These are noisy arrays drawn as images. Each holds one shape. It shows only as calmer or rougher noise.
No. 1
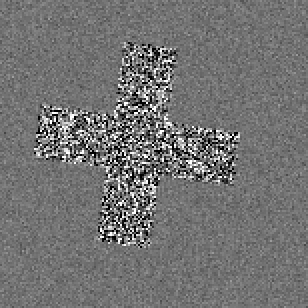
cross
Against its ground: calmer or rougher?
rougher
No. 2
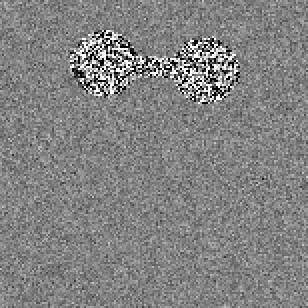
dumbbell
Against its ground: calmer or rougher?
rougher
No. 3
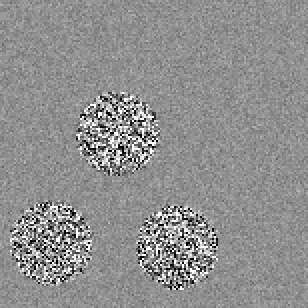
three dots
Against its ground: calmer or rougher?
rougher
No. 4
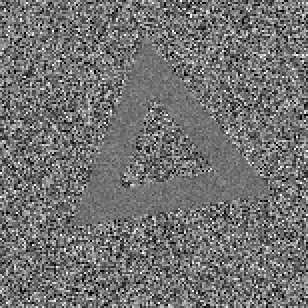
triangle frame
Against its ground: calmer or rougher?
calmer
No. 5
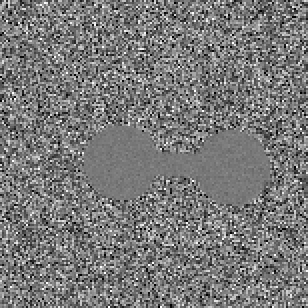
dumbbell
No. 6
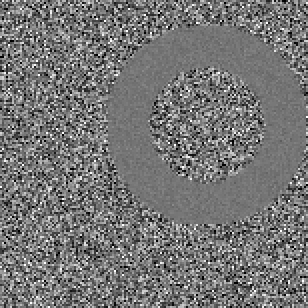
ring
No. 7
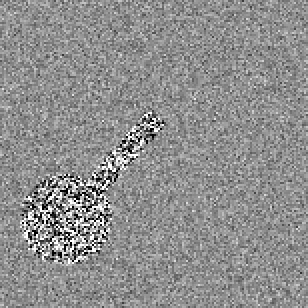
lollipop
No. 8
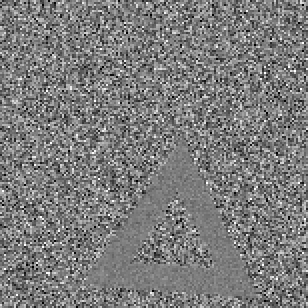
triangle frame
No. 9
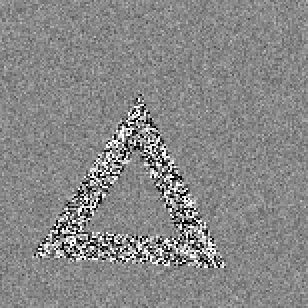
triangle frame
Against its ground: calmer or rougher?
rougher
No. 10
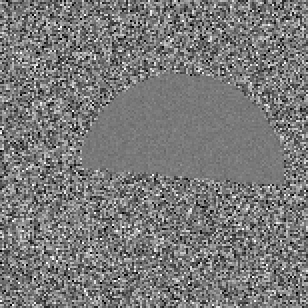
half disc
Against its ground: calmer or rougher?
calmer
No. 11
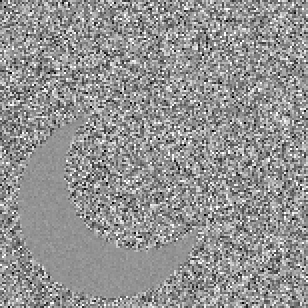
crescent
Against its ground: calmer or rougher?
calmer
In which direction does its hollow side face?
up and right
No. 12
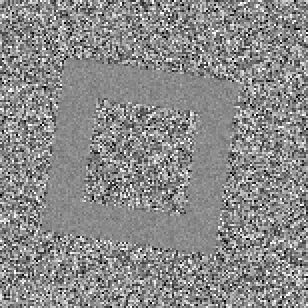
square frame
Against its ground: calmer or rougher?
calmer
